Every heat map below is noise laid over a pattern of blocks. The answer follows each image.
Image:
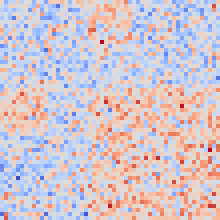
mirrored about the diagonal from the top left
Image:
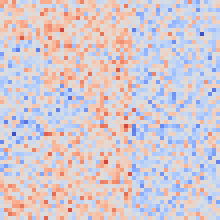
top and bottom mirror each other
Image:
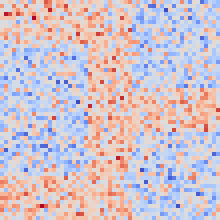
top and bottom mirror each other
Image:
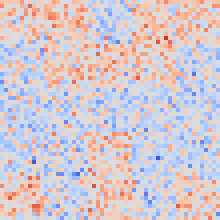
left and right mirror each other
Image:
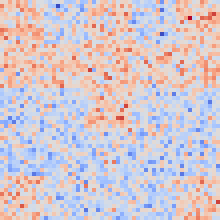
left and right mirror each other
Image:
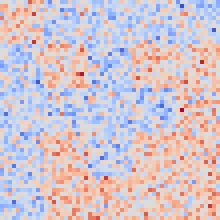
mirrored about the diagonal from the top left
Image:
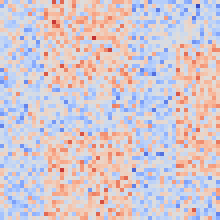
top and bottom mirror each other
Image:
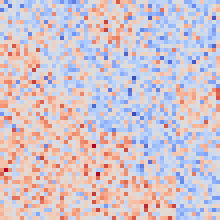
mirrored about the diagonal from the bottom left
